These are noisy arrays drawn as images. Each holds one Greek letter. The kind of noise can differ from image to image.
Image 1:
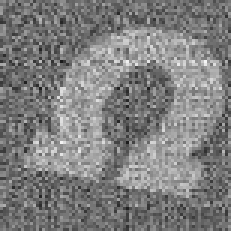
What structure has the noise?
low rank plus noise
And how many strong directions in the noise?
two
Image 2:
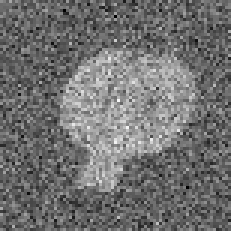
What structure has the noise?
independent entries
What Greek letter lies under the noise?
phi
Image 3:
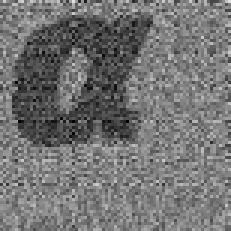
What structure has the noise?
low rank plus noise
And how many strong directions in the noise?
two
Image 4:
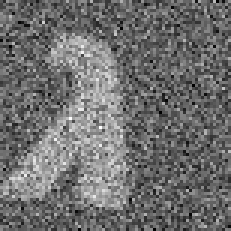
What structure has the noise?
independent entries
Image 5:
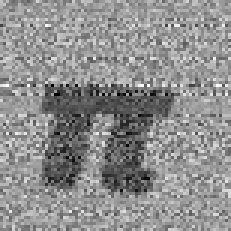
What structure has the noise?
rows of uneven size
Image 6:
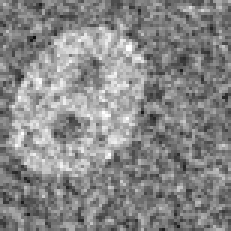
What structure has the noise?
blotchy
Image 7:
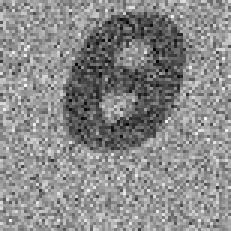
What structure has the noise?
independent entries
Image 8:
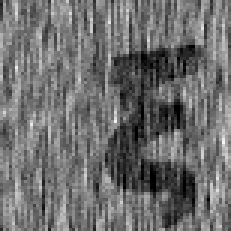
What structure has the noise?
streaked along the columns
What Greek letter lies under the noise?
xi
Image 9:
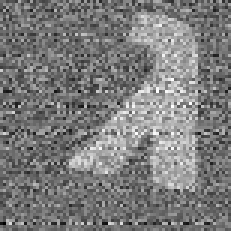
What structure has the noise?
rows of uneven size
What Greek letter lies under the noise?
lambda
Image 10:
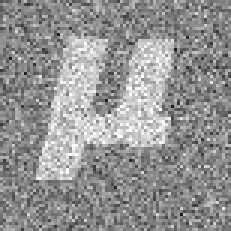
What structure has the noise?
independent entries
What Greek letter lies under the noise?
mu
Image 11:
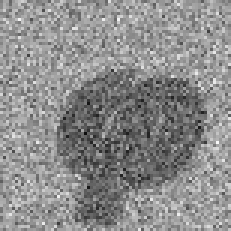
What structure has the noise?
independent entries
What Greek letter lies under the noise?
phi
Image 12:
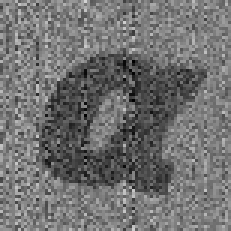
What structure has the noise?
columns of uneven size
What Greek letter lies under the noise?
alpha
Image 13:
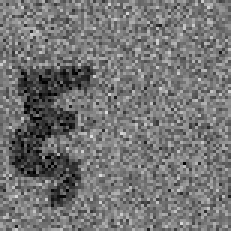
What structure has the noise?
independent entries
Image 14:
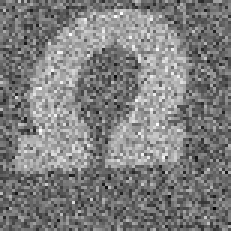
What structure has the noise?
independent entries
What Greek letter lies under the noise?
omega
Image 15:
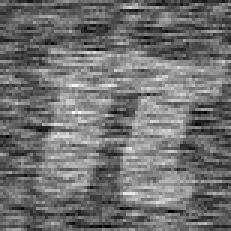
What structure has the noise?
streaked along the rows
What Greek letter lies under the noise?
pi
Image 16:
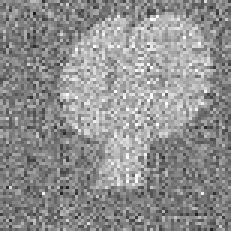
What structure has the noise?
low rank plus noise
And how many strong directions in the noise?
five to eight
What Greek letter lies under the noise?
phi
